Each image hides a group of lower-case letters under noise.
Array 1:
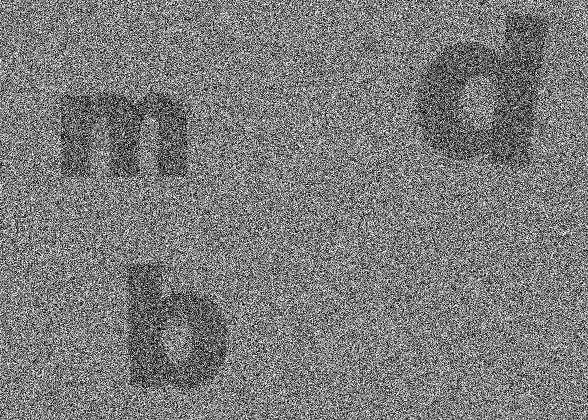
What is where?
top left: m; top right: d; bottom left: b
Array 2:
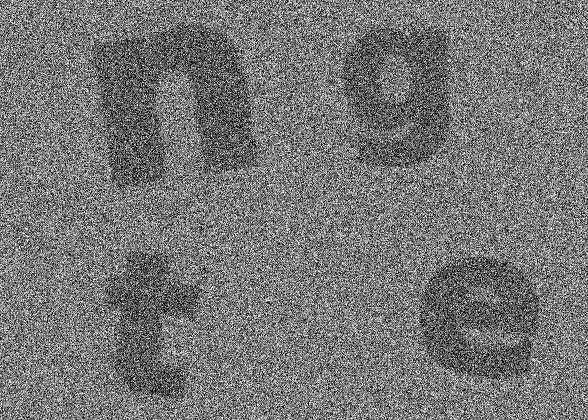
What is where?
top left: n; top right: g; bottom left: t; bottom right: e
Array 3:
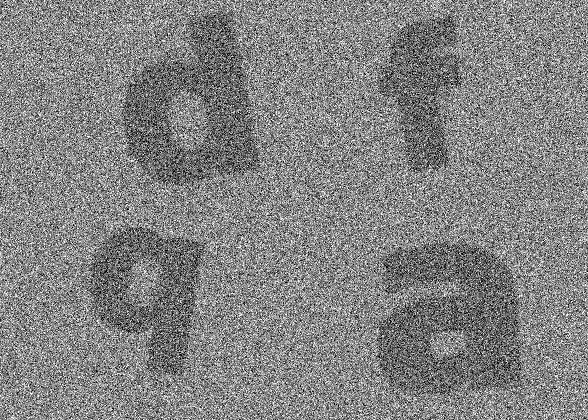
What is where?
top left: d; top right: f; bottom left: q; bottom right: a
